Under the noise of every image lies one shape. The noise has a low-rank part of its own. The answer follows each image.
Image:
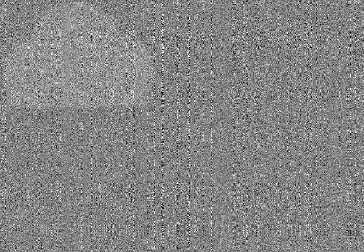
cloud
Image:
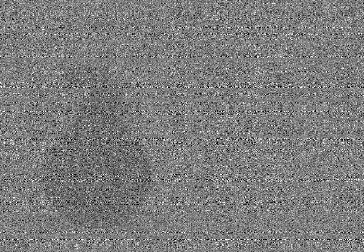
pear
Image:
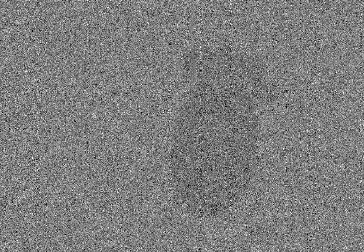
footprint
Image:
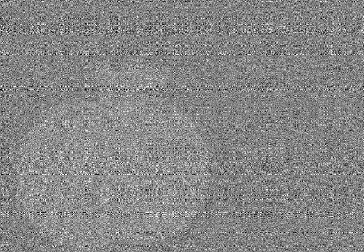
apple
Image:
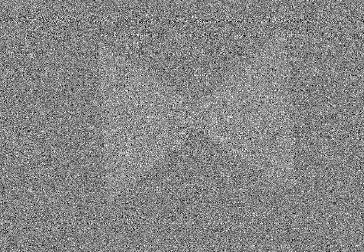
bow tie
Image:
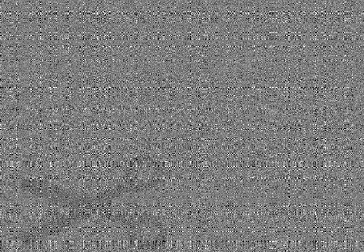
pair of scissors
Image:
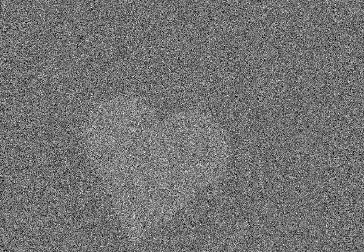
heart
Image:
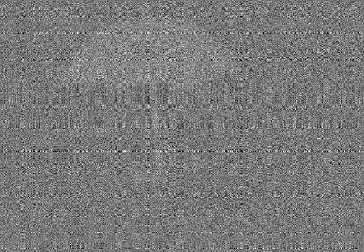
umbrella
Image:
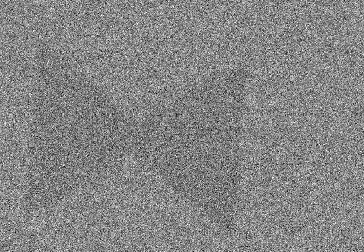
bow tie
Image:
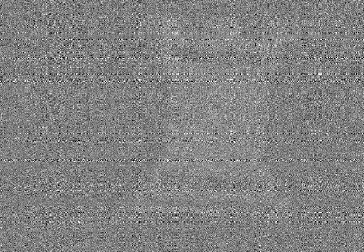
chess rook
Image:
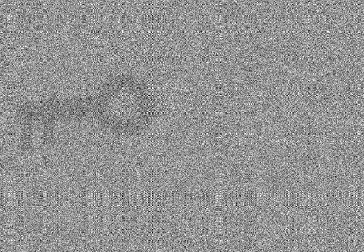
key
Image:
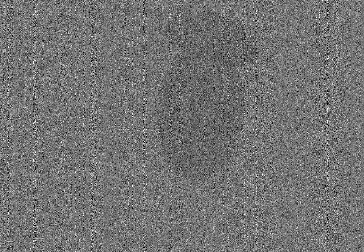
footprint
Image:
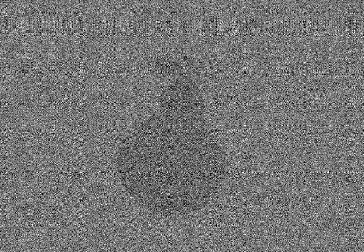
pear
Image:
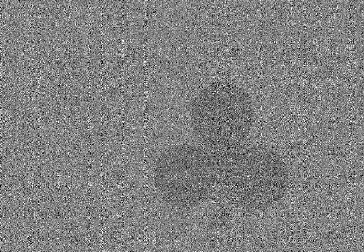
club
